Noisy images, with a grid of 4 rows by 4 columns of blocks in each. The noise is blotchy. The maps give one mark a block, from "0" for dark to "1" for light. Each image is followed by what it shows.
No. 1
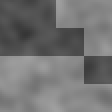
0011
0001
1110
1111
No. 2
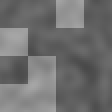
0010
1000
0100
1100
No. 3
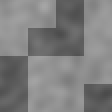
1101
1001
0111
0110
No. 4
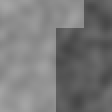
1110
1100
1100
1100
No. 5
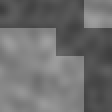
0001
1100
1110
1110
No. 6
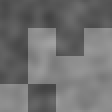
0000
0101
0111
1011
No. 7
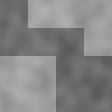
0111
0001
1100
1100
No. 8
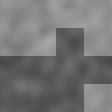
1111
1101
0000
0001
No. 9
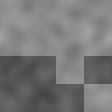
1111
1111
0010
0001
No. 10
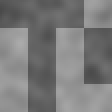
0001
1010
1010
1011
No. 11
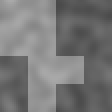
1100
1100
0110
0100
